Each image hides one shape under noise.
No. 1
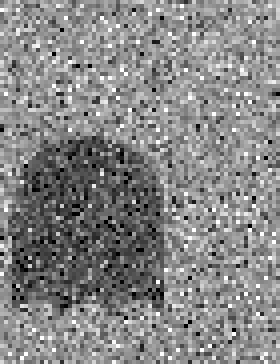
ghost
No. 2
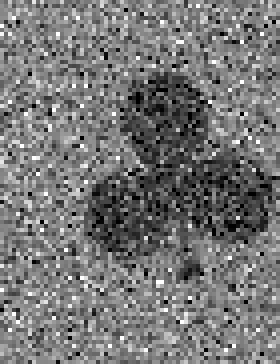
club
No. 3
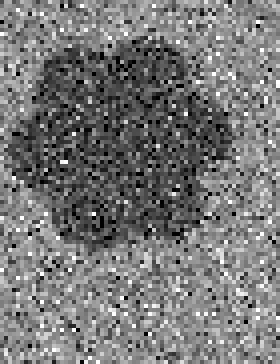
flower
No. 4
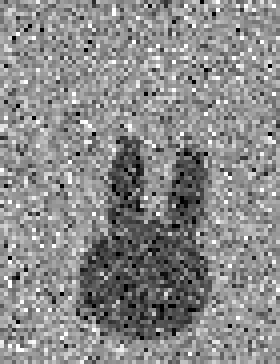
rabbit's head
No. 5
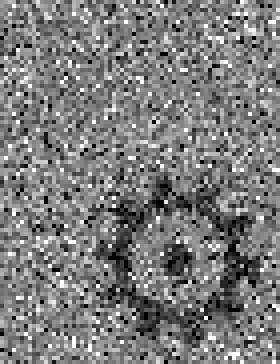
gear
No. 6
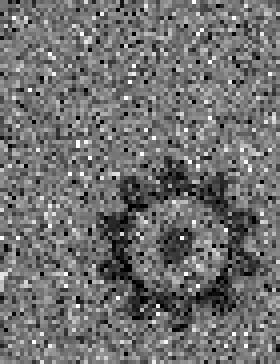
gear
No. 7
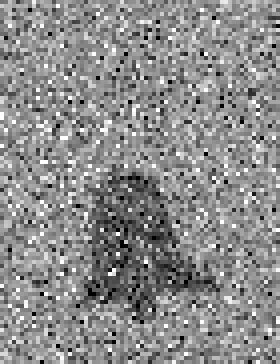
bell
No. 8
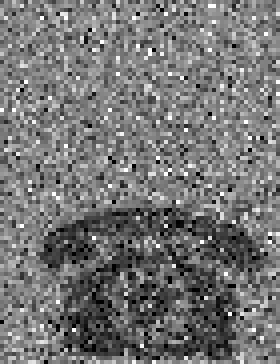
telephone
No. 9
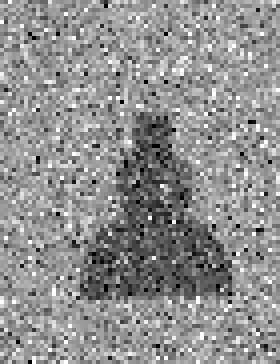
chess pawn
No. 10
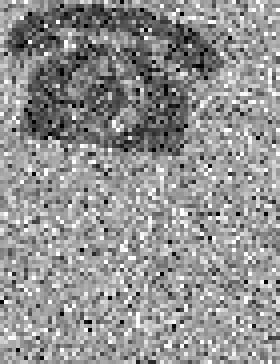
telephone
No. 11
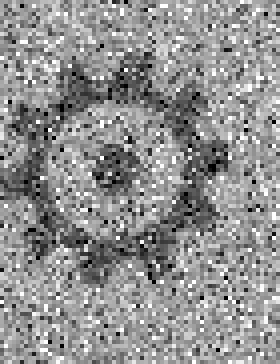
gear
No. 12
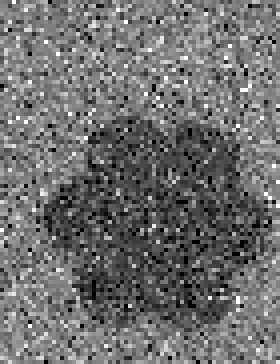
flower
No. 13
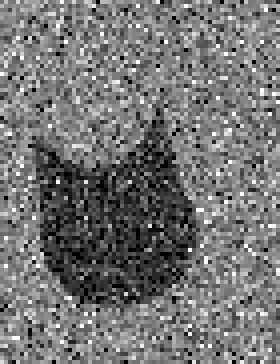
cat's head
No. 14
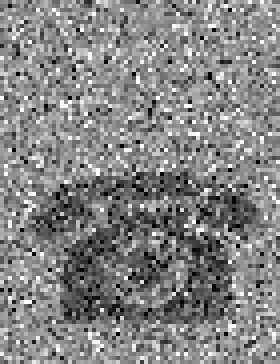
telephone
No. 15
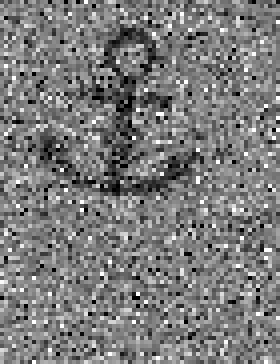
anchor
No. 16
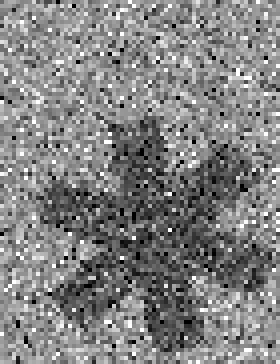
asterisk
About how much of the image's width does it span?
nearly all
